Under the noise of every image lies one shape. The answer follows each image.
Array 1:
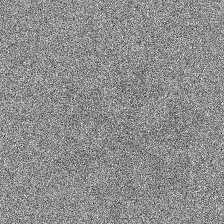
dark snowflake
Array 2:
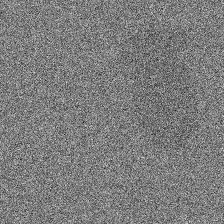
dark footprint
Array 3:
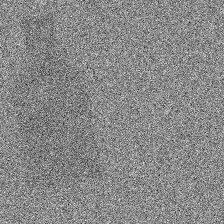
dark bottle
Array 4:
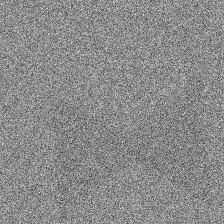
dark bow tie
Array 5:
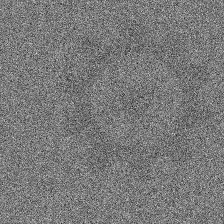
dark gear
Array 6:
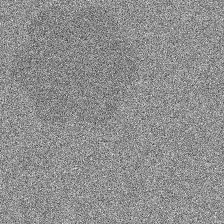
dark flower
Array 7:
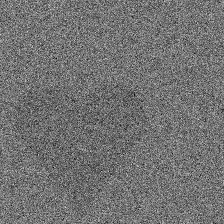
dark heart
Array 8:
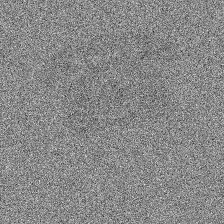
dark telephone
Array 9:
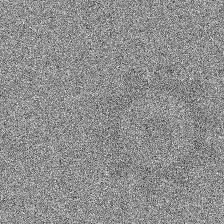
dark gear
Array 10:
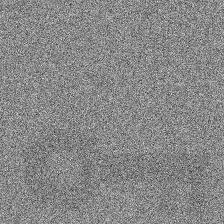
dark key
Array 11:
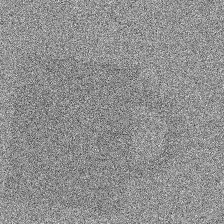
dark cup
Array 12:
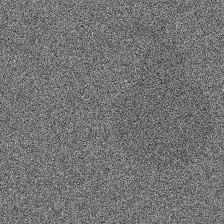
dark pear
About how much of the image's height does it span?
two thirds
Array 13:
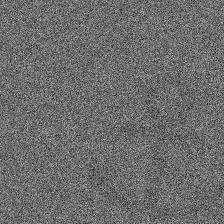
dark anchor
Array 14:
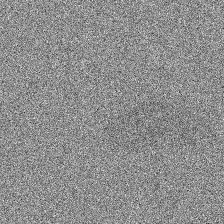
dark umbrella
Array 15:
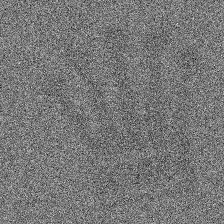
dark chess queen
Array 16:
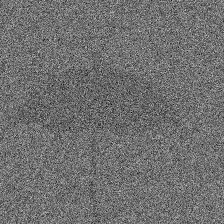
dark umbrella
